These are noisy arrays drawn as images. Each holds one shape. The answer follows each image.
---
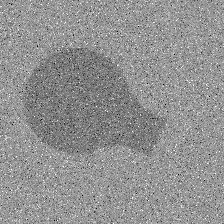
dark light bulb
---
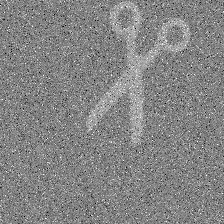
light pair of scissors
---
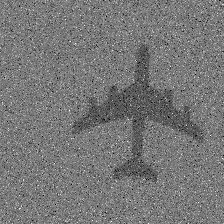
dark airplane
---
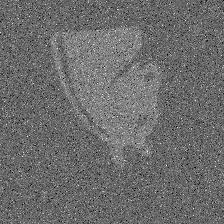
light chess knight
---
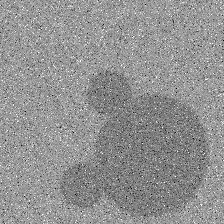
dark bear's head
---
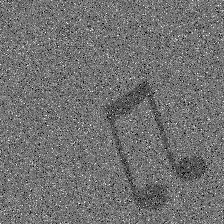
dark pair of musical notes
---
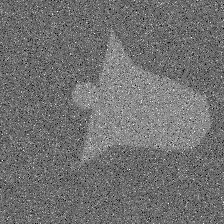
light bell
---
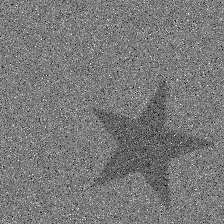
dark star
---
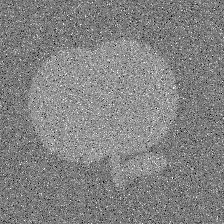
light apple
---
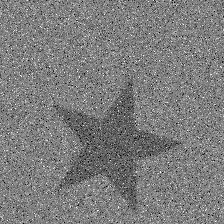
dark star
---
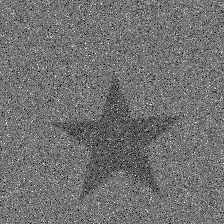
dark star
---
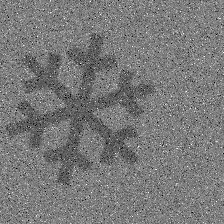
dark snowflake
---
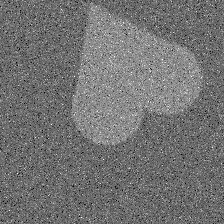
light heart
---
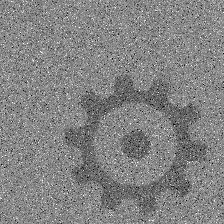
dark gear
